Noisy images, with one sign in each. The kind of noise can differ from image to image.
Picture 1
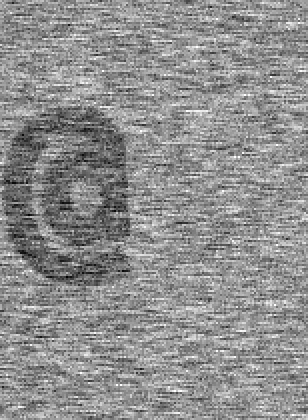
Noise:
streaked along the rows
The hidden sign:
at sign
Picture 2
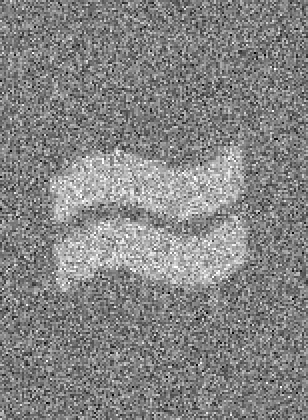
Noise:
independent entries
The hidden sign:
approximately sign
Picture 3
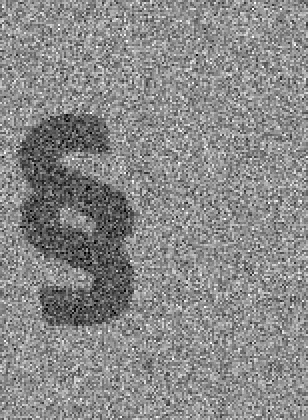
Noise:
low rank plus noise
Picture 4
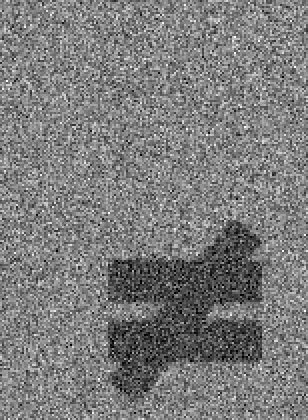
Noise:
independent entries
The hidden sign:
not-equal sign
